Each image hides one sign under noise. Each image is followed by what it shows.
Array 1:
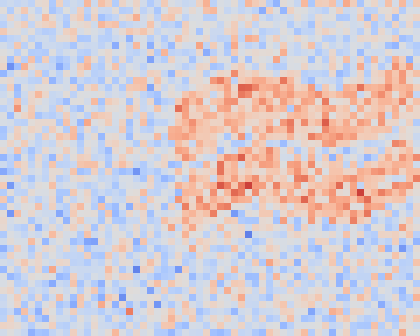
approximately sign
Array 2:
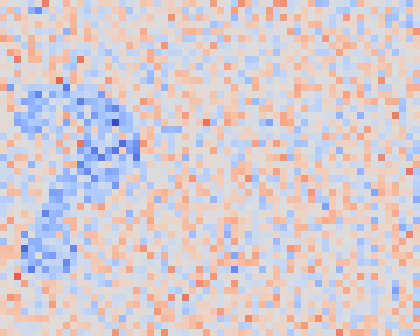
question mark
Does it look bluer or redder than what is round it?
bluer
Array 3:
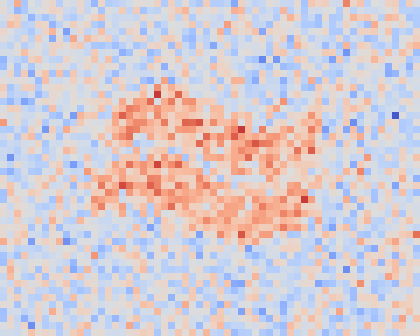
approximately sign
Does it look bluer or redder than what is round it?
redder
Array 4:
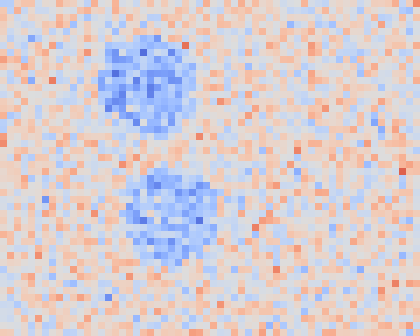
colon
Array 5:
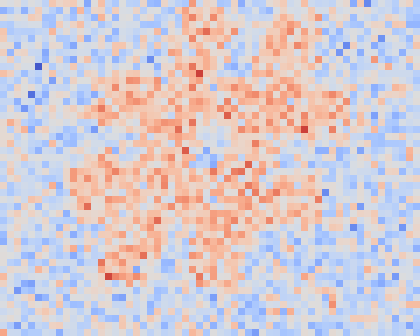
hash sign
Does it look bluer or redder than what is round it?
redder
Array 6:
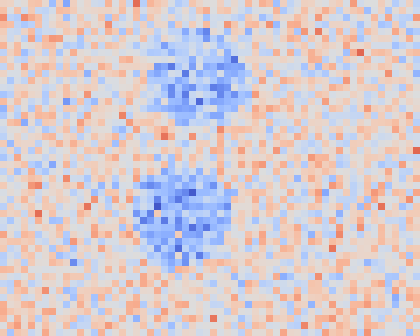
colon
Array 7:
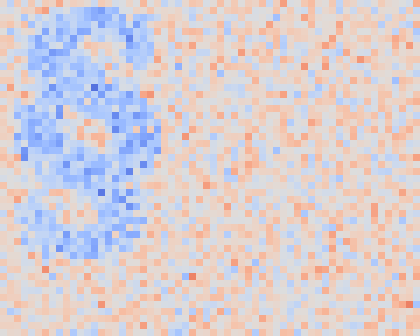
section sign
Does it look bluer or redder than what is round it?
bluer
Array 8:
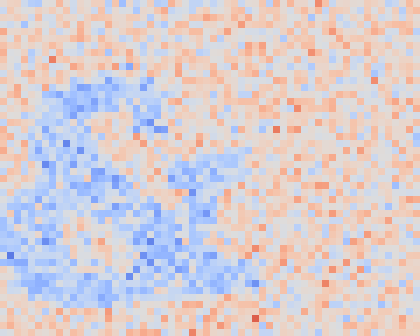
ampersand
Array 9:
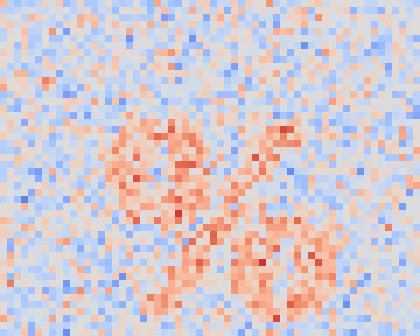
percent sign
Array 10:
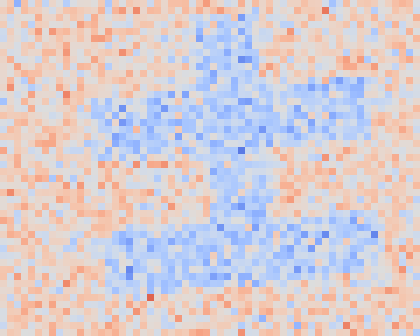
plus-minus sign
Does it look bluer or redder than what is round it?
bluer
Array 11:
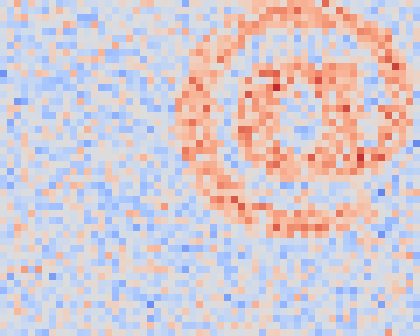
at sign
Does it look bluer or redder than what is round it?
redder
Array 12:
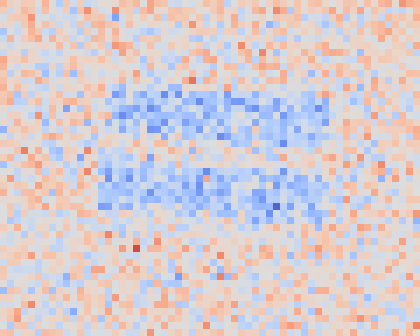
equals sign
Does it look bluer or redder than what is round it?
bluer
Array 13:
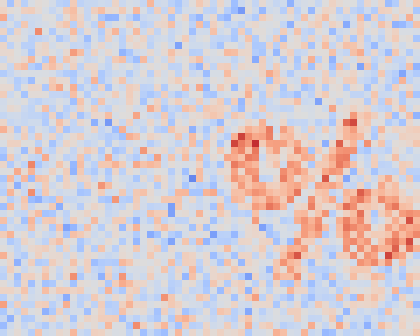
percent sign
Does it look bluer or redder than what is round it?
redder
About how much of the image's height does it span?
half
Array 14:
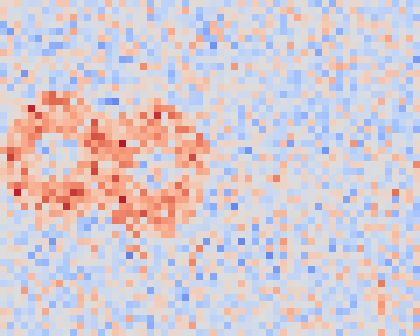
infinity sign
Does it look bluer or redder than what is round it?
redder
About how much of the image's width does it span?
half
